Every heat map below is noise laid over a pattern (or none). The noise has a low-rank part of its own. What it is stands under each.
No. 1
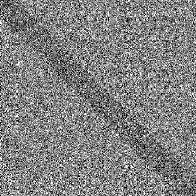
a diagonal band
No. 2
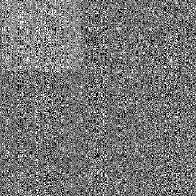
one block
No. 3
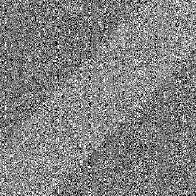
a diagonal band
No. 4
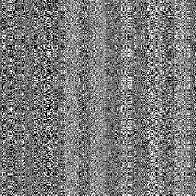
bands of columns
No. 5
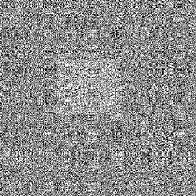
one block
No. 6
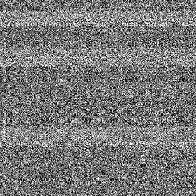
bands of rows
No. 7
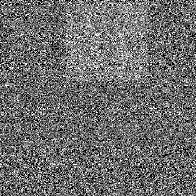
one block
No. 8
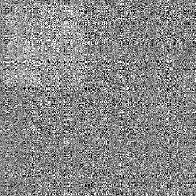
one block
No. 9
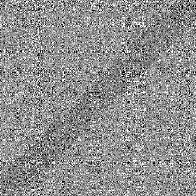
a diagonal band
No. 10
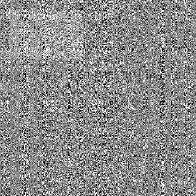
one block
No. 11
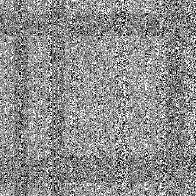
bands of rows crossing bands of columns
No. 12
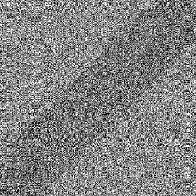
a diagonal band
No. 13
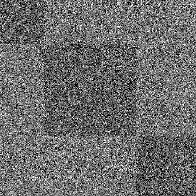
blocks along the diagonal
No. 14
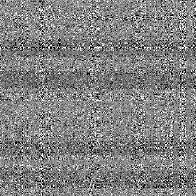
bands of rows
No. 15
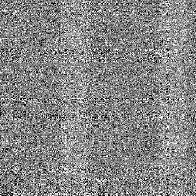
bands of columns
